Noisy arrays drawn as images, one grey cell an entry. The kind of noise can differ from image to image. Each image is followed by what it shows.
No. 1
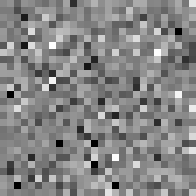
heavy tails
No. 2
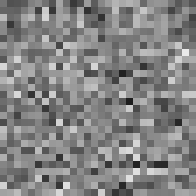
low rank plus noise
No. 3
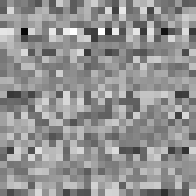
rows of uneven size
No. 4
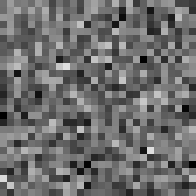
independent entries
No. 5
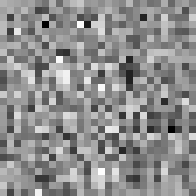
low rank plus noise
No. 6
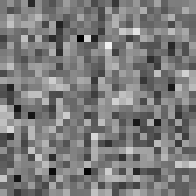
low rank plus noise
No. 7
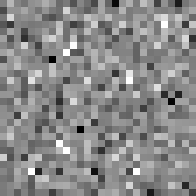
heavy tails
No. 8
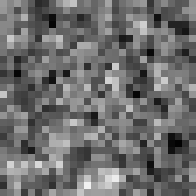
blotchy
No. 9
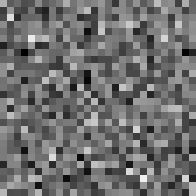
independent entries
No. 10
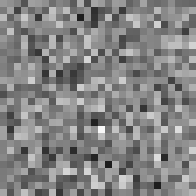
low rank plus noise
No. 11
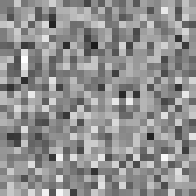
low rank plus noise
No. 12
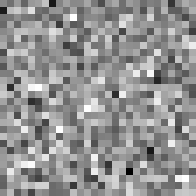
independent entries
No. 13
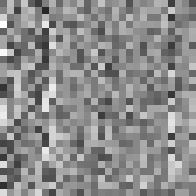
columns of uneven size
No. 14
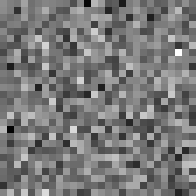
independent entries
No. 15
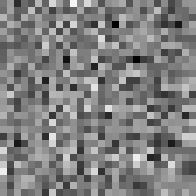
low rank plus noise
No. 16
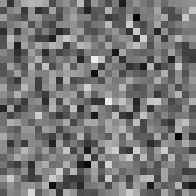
independent entries
